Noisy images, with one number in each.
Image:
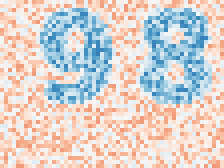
98
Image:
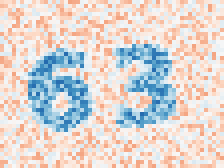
63
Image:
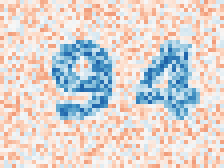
94
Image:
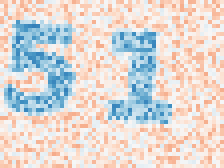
51
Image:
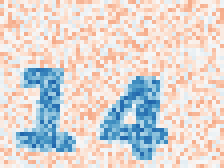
14
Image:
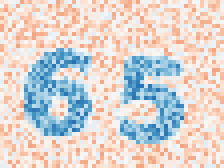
65
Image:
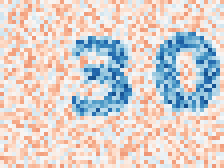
30
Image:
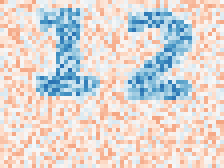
12
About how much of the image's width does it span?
two thirds
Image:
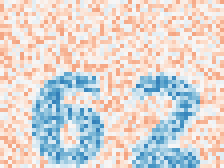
62
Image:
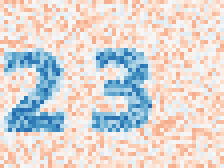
23
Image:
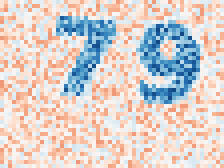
79
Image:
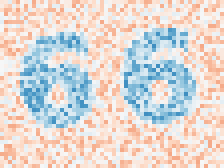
66
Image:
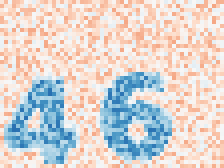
46
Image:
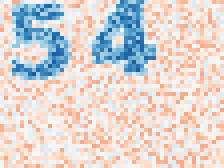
54
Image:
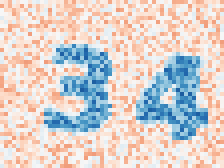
34
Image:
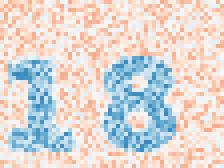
18
